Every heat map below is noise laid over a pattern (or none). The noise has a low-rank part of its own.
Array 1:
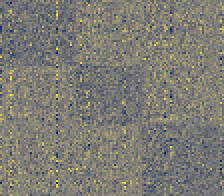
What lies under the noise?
blocks along the diagonal
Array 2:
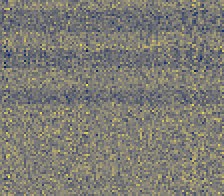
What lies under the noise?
bands of rows
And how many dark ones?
3
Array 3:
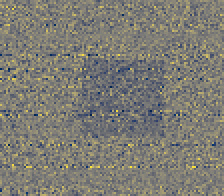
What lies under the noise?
one block
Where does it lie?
centre
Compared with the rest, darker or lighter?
darker
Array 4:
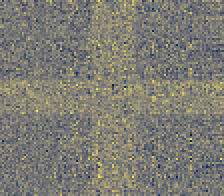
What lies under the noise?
bands of rows crossing bands of columns
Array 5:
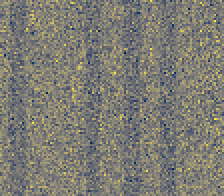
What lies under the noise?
bands of columns
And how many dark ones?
4
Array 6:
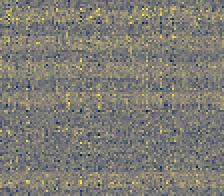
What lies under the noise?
bands of rows
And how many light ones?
5
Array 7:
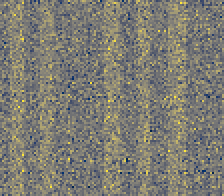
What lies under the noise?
bands of columns
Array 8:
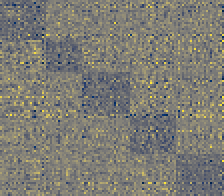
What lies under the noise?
blocks along the diagonal
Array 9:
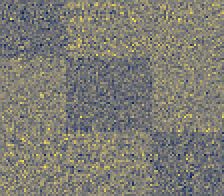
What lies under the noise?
blocks along the diagonal
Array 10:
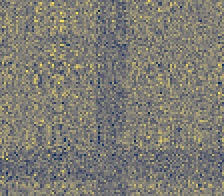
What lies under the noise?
bands of rows crossing bands of columns
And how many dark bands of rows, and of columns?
1 and 1
